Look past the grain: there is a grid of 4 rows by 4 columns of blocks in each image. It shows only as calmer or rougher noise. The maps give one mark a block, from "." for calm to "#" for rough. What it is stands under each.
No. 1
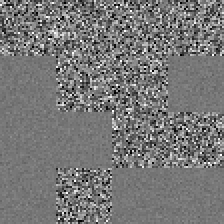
# # # #
. # # .
. . # #
. # . .
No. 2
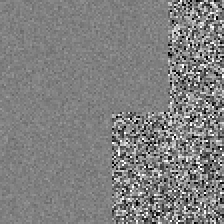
. . . #
. . . #
. . # #
. . # #
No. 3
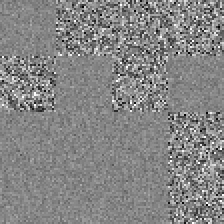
. # # #
# . # .
. . . #
. . . #
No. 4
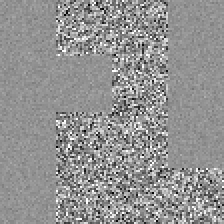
. # # .
. . # .
. # # .
. # # #
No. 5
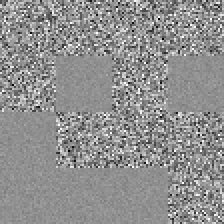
# # # #
# . # .
. # # #
. . . #
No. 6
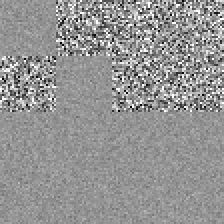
. # # #
# . # #
. . . .
. . . .
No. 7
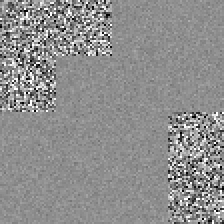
# # . .
# . . .
. . . #
. . . #
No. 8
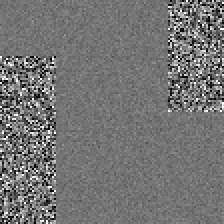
. . . #
# . . #
# . . .
# . . .
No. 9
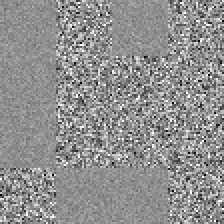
. # . #
. # # #
. # # #
# . . #
